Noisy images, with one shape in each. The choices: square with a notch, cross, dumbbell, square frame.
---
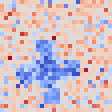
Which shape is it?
cross
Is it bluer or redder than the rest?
bluer
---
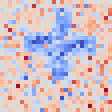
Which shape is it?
cross
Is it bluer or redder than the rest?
bluer
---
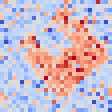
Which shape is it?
square with a notch
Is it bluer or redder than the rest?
redder
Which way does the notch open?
up and left
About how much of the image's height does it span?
nearly all
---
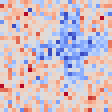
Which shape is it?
cross
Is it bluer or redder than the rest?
bluer
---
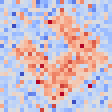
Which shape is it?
square with a notch
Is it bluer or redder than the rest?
redder
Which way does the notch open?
up and left
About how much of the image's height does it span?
nearly all
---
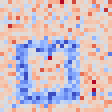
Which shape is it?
square frame
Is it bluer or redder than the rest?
bluer
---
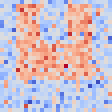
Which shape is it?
square with a notch
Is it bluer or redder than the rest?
redder
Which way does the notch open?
up
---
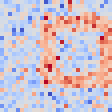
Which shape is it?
square frame
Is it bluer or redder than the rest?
redder
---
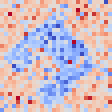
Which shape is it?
square with a notch
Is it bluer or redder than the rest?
bluer
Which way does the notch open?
down and left
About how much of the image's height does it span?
nearly all
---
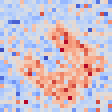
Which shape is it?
square with a notch
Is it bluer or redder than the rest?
redder
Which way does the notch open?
up and left
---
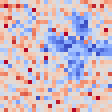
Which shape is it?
cross
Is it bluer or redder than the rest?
bluer
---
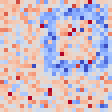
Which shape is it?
square frame
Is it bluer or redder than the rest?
bluer
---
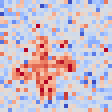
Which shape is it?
cross
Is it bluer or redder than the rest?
redder
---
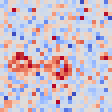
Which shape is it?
dumbbell
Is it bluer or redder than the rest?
redder
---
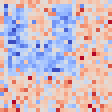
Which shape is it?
square with a notch
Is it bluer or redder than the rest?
bluer
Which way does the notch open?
up
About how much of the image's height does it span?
two thirds
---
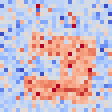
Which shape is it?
square with a notch
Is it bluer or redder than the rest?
redder
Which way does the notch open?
left
